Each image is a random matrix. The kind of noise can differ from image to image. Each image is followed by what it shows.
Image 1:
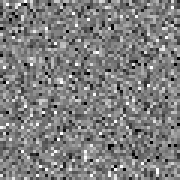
heavy tails
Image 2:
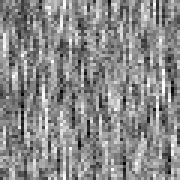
streaked along the columns
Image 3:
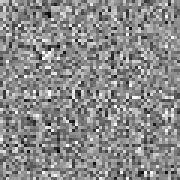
low rank plus noise
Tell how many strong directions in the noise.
two
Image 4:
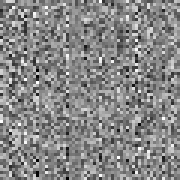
columns of uneven size
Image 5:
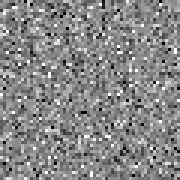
heavy tails
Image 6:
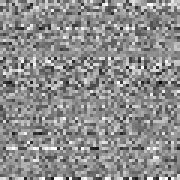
rows of uneven size
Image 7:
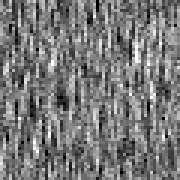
streaked along the columns
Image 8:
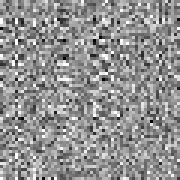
low rank plus noise
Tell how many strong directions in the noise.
one
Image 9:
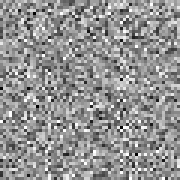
low rank plus noise
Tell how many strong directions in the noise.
three or four
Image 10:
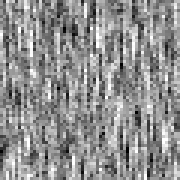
streaked along the columns
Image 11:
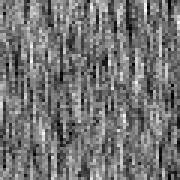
streaked along the columns
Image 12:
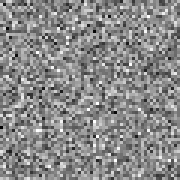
independent entries
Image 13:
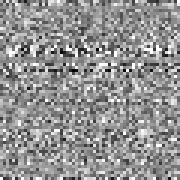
rows of uneven size
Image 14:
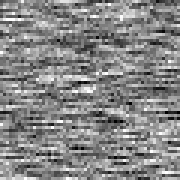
streaked along the rows
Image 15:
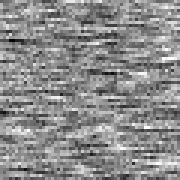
streaked along the rows
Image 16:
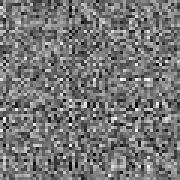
low rank plus noise
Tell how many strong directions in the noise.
two
